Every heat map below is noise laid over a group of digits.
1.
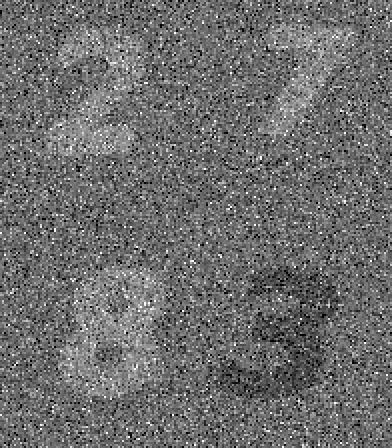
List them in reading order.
top left: light 2; top right: light 7; bottom left: light 8; bottom right: dark 3
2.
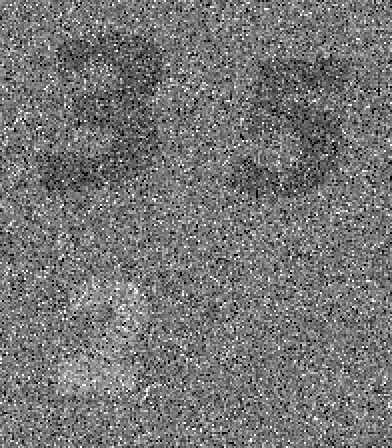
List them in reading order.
top left: dark 3; top right: dark 5; bottom left: light 2
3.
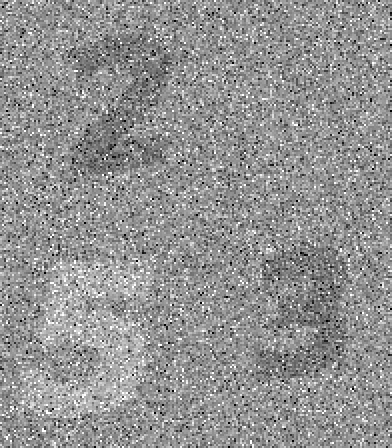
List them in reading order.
top left: dark 2; bottom left: light 5; bottom right: dark 3
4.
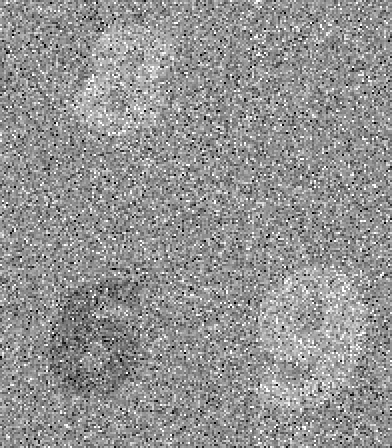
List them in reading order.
top left: light 8; bottom left: dark 6; bottom right: light 9
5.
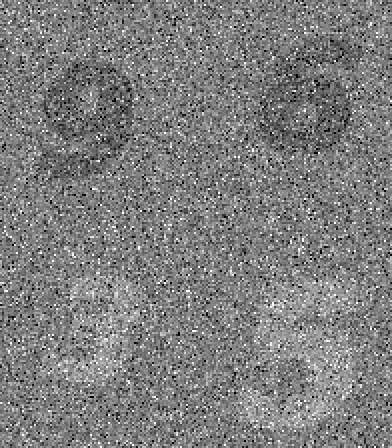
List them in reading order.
top left: dark 9; top right: dark 6; bottom left: light 3; bottom right: light 5
